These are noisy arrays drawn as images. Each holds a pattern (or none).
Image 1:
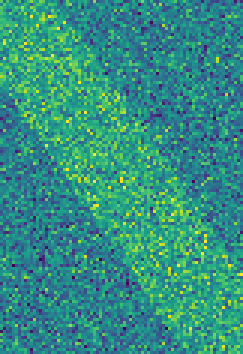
a diagonal band
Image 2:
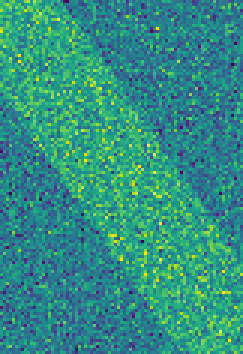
a diagonal band
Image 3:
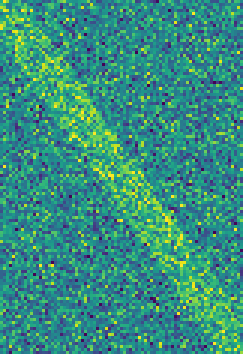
a diagonal band
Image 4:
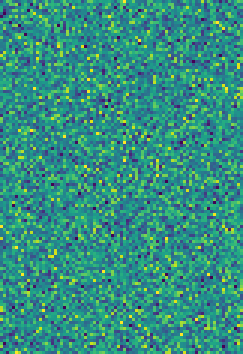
only noise
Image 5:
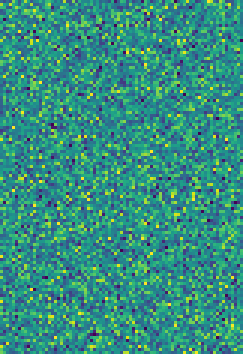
only noise
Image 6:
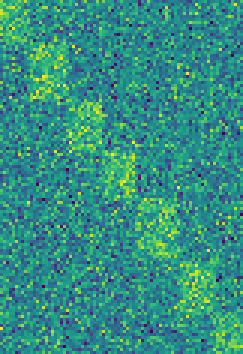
blocks along the diagonal
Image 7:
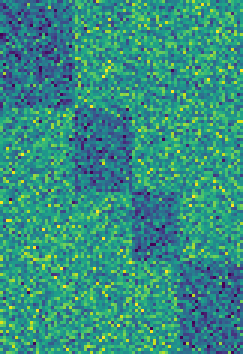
blocks along the diagonal
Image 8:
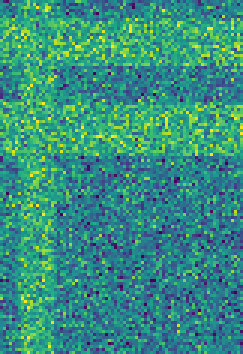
bands of rows crossing bands of columns
